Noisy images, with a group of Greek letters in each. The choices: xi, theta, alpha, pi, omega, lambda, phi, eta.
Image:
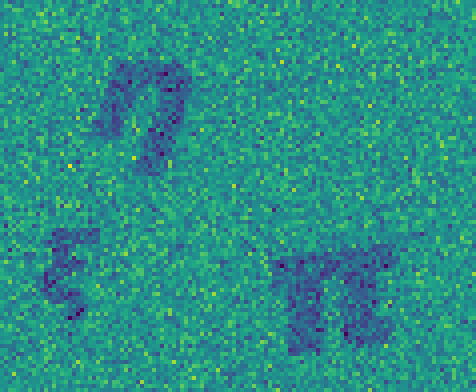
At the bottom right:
pi
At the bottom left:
xi
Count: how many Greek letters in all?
3
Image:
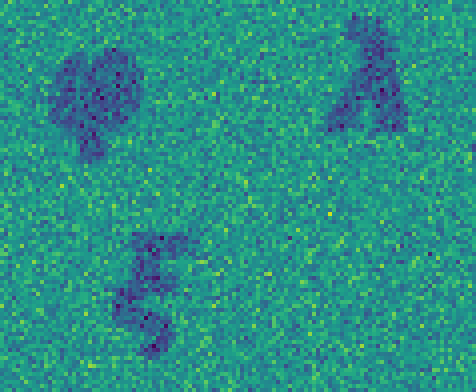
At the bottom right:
nothing
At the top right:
lambda
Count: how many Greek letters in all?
3
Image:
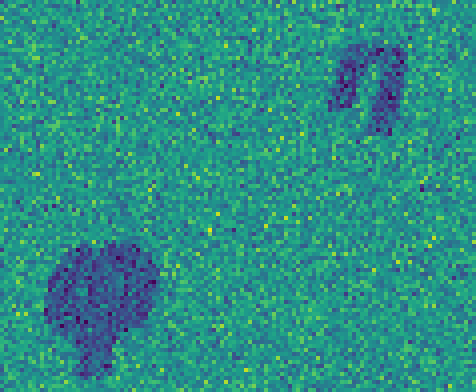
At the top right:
eta
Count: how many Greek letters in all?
2
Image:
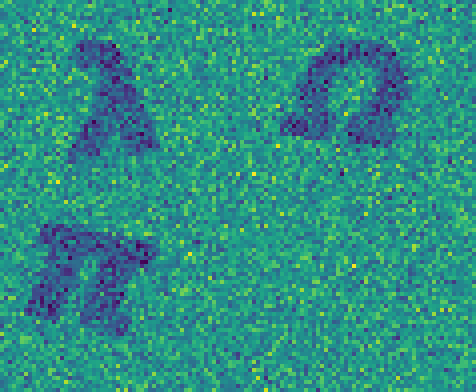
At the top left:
lambda
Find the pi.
bottom left
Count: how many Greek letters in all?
3
